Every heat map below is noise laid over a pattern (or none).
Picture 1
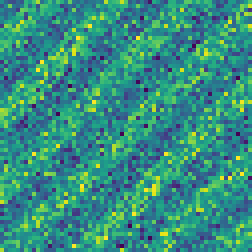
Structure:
diagonal stripes
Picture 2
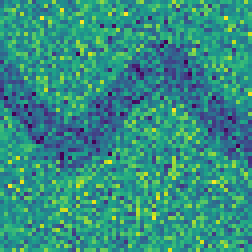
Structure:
a wavy band
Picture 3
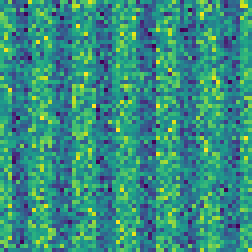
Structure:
vertical stripes
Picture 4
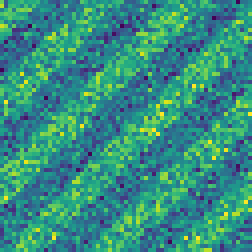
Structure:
diagonal stripes
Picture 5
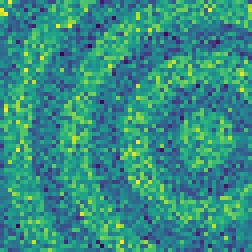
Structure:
rings round one point
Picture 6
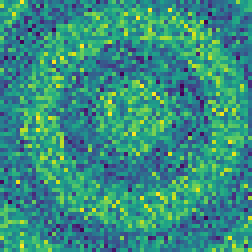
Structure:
rings round one point
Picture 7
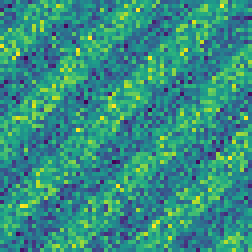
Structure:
diagonal stripes
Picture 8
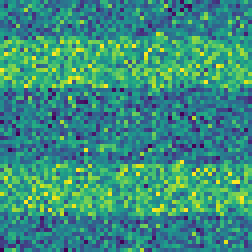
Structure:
horizontal stripes
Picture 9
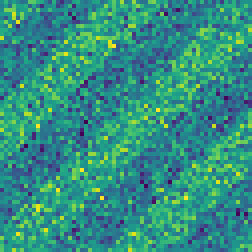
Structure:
diagonal stripes
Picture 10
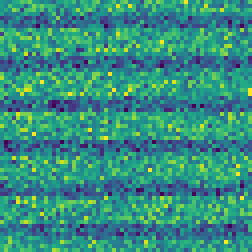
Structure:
horizontal stripes
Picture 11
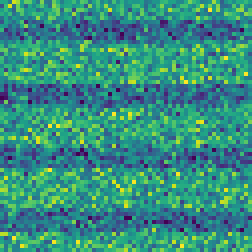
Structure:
horizontal stripes
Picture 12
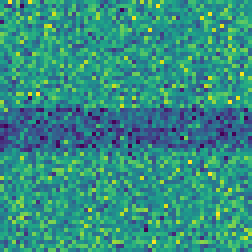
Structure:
one horizontal stripe
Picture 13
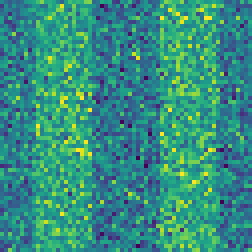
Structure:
vertical stripes
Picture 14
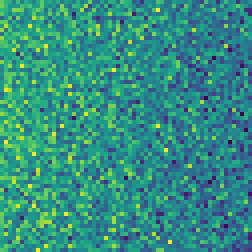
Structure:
a smooth slope
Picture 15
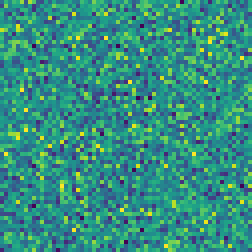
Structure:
only noise
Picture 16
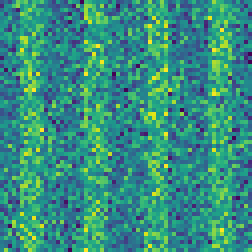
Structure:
vertical stripes
